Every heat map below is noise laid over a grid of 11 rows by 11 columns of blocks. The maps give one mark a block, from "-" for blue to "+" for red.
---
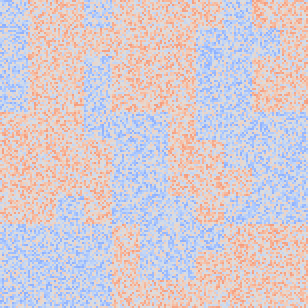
-++-++++-++
-++++++---+
-++-+++--++
-++-+++--++
+++---+----
++++--++---
++++--+++--
++-+---+---
----+---+++
----+--++++
----+++++++
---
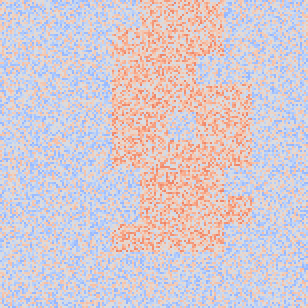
-----+++---
----++++---
----+++----
----+++++--
----++-++--
----+++++--
-----+++---
-----++++--
----++++---
-----------
-----------
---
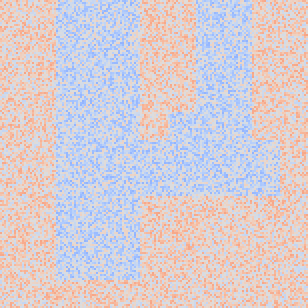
++---++--++
++---++--++
++---++--++
++---++--++
++---+---++
++--------+
++--------+
++---++++++
++---++++++
++---++++++
+++++++++++
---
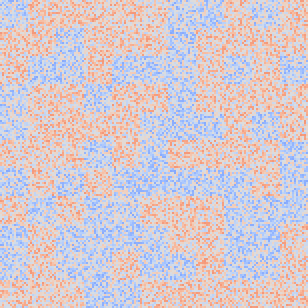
-+++++--+-+
++-+++-++++
+--+---+-+-
-++-++-++++
-++++---+-+
+++-+-++++-
-+-+-----+-
+-+--+++---
-+----++--+
-+--+--+--+
+++--++++++
